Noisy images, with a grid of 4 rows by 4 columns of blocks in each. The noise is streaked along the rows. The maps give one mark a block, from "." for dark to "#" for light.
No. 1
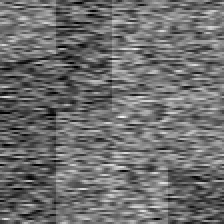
#.##
..##
.###
.##.
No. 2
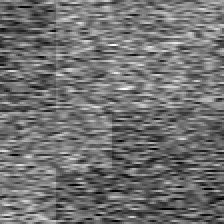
.###
.###
##..
#...
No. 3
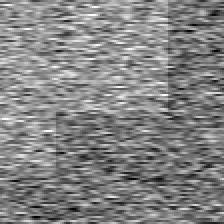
###.
###.
#...
....
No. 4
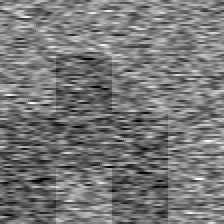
####
#.##
...#
.#.#
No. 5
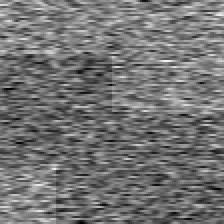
####
..##
....
#...
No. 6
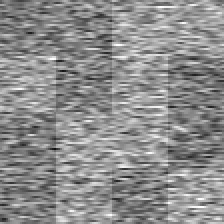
..##
#.#.
.##.
.#.#
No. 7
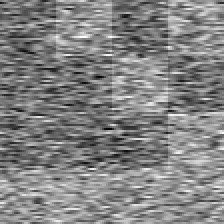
.#.#
..#.
...#
####
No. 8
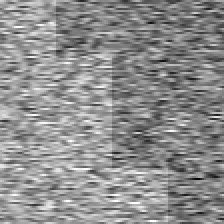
#...
##..
##..
###.
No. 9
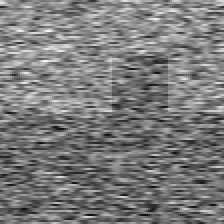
####
##.#
....
....
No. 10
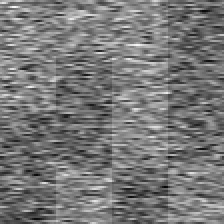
###.
#.#.
..#.
.#.#
